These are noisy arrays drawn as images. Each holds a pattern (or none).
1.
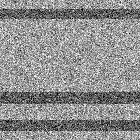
bands of rows
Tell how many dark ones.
3
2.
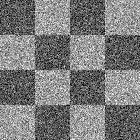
a checkerboard
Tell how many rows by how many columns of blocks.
4 by 4
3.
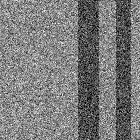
bands of columns
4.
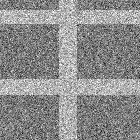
bands of rows crossing bands of columns
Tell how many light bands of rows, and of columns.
2 and 1
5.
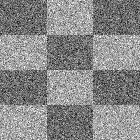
a checkerboard
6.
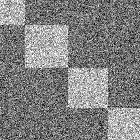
blocks along the diagonal
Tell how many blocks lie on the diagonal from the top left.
4
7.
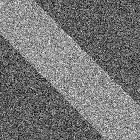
a diagonal band
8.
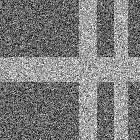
bands of rows crossing bands of columns
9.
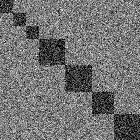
blocks along the diagonal
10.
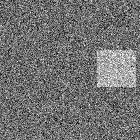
one block
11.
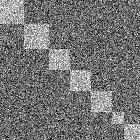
blocks along the diagonal
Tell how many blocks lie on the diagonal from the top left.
7
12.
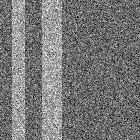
bands of columns
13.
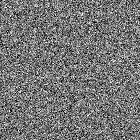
only noise
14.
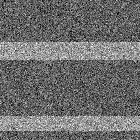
bands of rows
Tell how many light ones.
2
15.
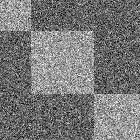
blocks along the diagonal
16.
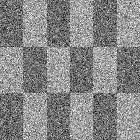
a checkerboard
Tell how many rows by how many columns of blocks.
3 by 6
